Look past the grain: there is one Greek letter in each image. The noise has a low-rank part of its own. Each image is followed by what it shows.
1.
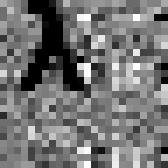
lambda
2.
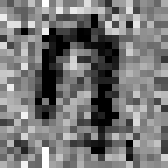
eta
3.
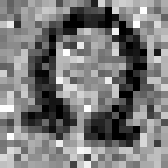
omega
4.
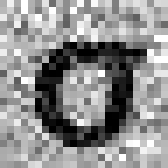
sigma
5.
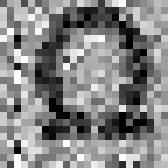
omega
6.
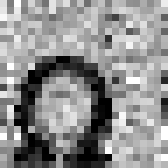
omega
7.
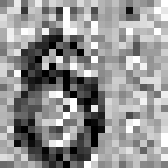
delta
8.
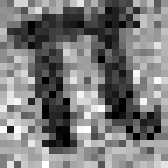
pi
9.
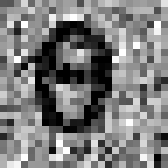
theta
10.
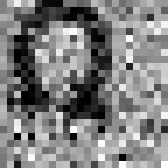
omega
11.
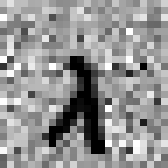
lambda
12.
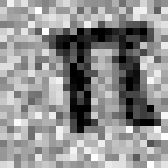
pi
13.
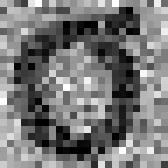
sigma
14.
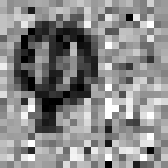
phi
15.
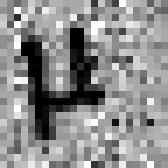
mu
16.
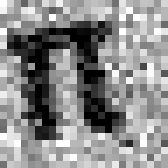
pi
